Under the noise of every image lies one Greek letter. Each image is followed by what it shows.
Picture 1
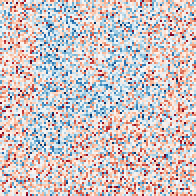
mu
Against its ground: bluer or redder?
bluer
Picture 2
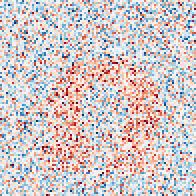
omega
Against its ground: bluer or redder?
redder
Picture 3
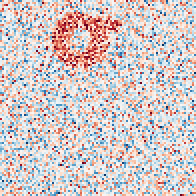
sigma
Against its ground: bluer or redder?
redder
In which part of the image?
top middle
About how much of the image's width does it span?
a third
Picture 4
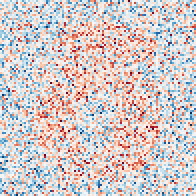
delta
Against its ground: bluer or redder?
redder
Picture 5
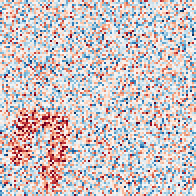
eta
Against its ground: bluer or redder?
redder
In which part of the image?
bottom left
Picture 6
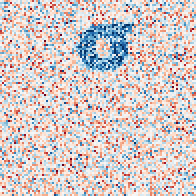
sigma
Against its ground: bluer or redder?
bluer
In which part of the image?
top middle
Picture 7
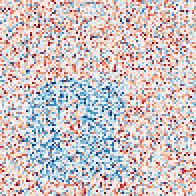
alpha
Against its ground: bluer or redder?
bluer
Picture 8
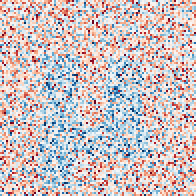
mu
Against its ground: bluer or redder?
bluer
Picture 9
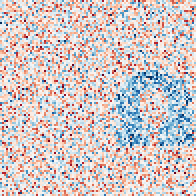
omega
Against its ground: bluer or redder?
bluer
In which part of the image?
middle right
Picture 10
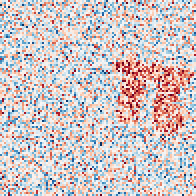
pi
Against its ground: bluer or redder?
redder
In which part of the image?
middle right
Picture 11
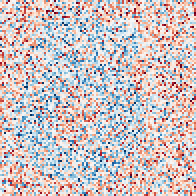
delta
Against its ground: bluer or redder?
bluer
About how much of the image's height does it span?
nearly all
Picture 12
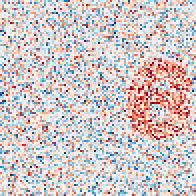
theta
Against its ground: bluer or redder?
redder
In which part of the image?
middle right
